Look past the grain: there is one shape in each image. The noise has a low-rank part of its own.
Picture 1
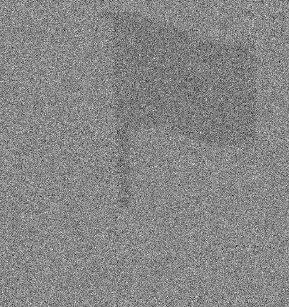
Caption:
dark flag
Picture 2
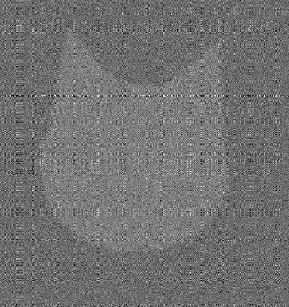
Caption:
light cat's head
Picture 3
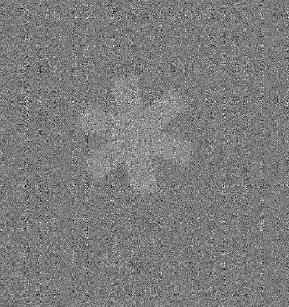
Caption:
light asterisk, centre
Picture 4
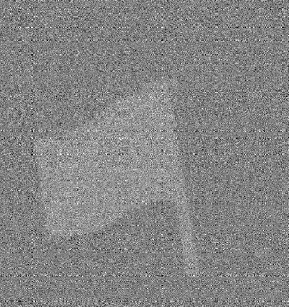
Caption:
light flag
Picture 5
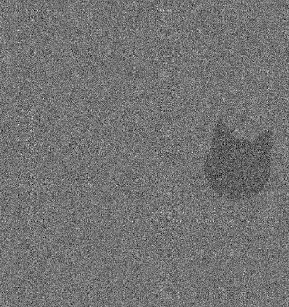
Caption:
dark cat's head, middle right
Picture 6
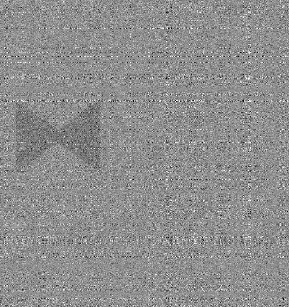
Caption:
dark bow tie, middle left
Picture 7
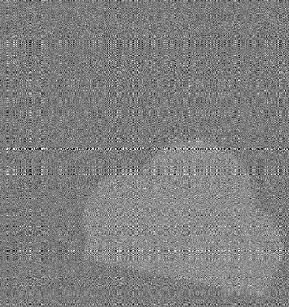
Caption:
light cloud
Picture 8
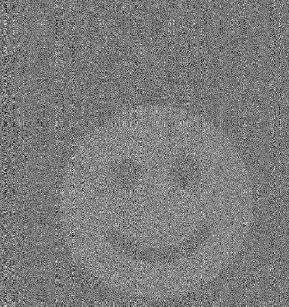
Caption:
light smiling face
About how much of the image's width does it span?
two thirds
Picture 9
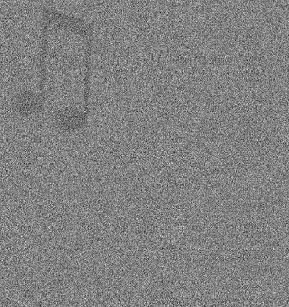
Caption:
dark pair of musical notes, top left
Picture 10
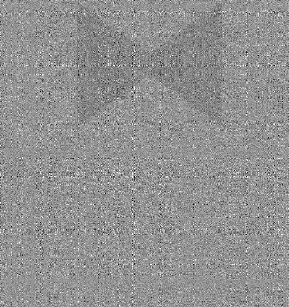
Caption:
dark bow tie
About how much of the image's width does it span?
half
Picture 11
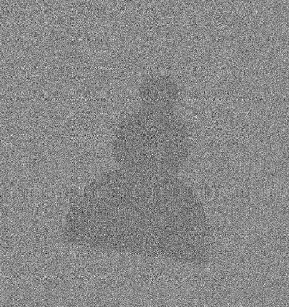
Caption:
dark chess pawn
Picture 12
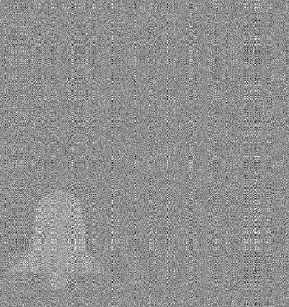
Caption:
light bell, bottom left
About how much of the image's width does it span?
a third
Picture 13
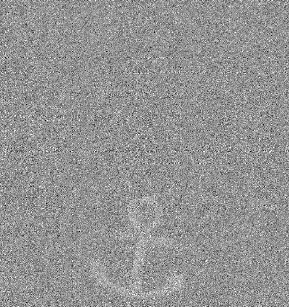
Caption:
light anchor, bottom middle
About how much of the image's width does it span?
a third
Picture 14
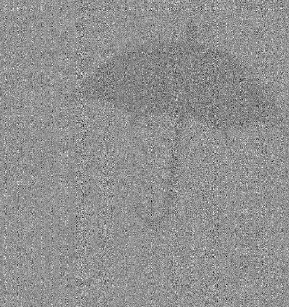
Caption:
dark umbrella
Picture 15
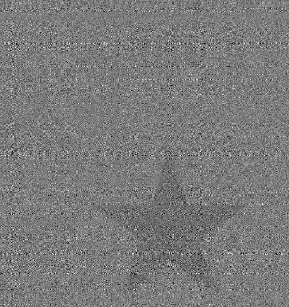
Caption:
dark star
